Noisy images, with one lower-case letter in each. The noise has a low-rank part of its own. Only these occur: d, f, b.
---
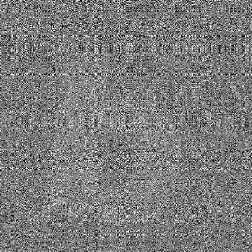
b
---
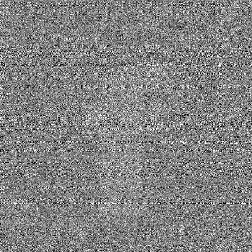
f
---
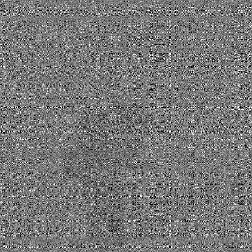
f
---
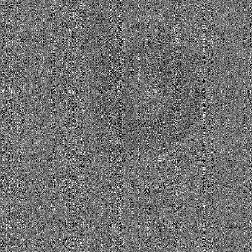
b
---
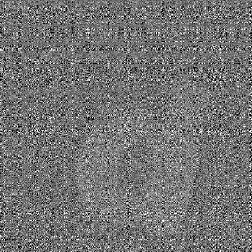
d
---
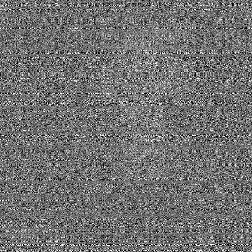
f
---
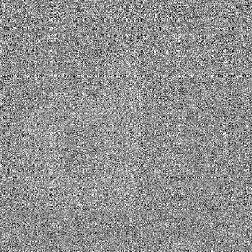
d
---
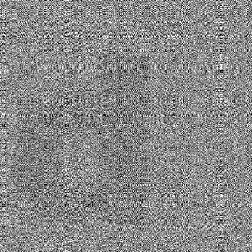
d
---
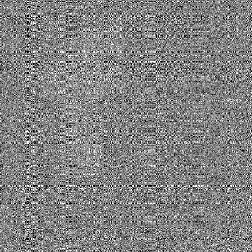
f
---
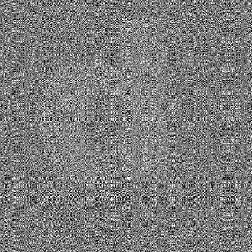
d
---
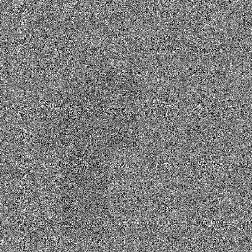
f
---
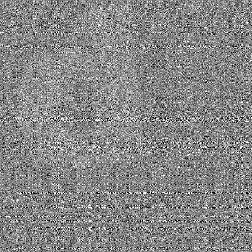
d
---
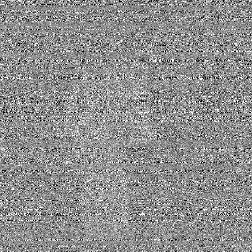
f
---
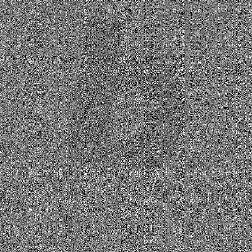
b
